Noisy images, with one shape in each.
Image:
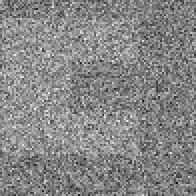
square with a notch
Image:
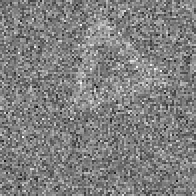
triangle frame
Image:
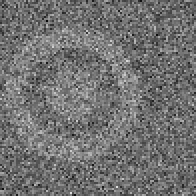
bullseye
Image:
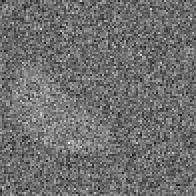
half disc
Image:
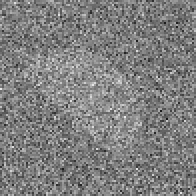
half disc
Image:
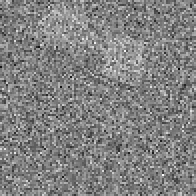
dumbbell
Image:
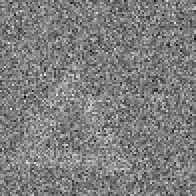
triangle frame
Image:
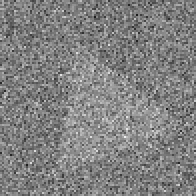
triangle
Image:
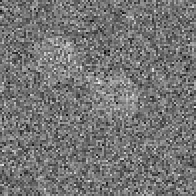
dumbbell
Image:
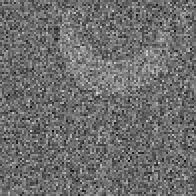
crescent
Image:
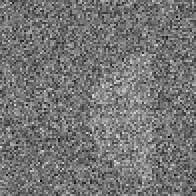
half disc
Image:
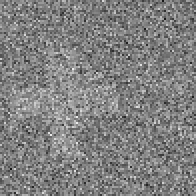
cross
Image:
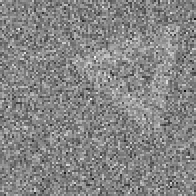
triangle frame
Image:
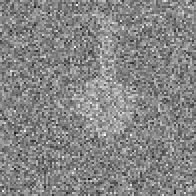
lollipop
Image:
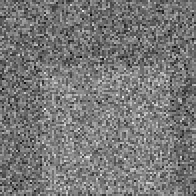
square
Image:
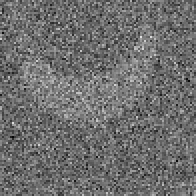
crescent
